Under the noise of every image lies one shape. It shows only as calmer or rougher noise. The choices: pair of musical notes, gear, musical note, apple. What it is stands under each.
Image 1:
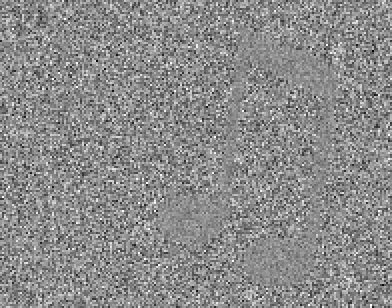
pair of musical notes
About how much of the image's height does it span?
nearly all
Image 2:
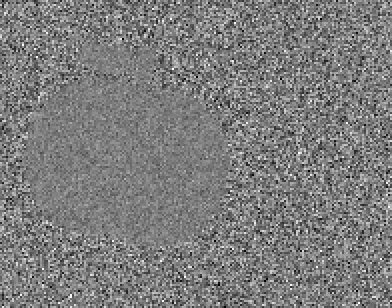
apple
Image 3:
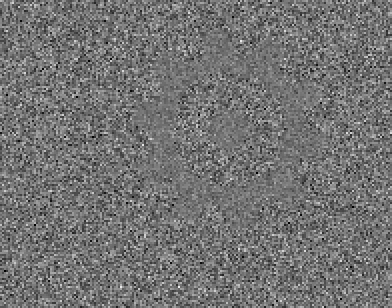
gear
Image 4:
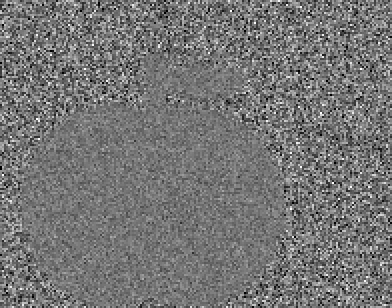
apple
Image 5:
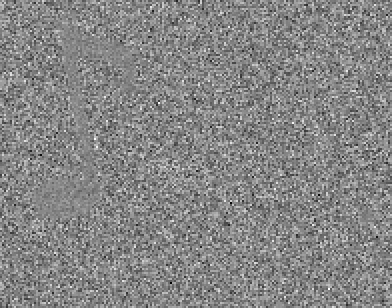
musical note
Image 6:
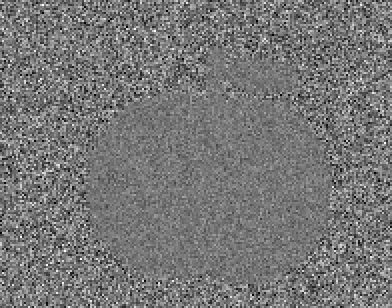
apple
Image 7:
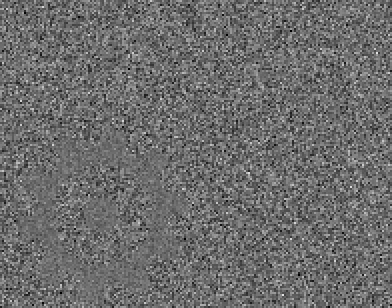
gear
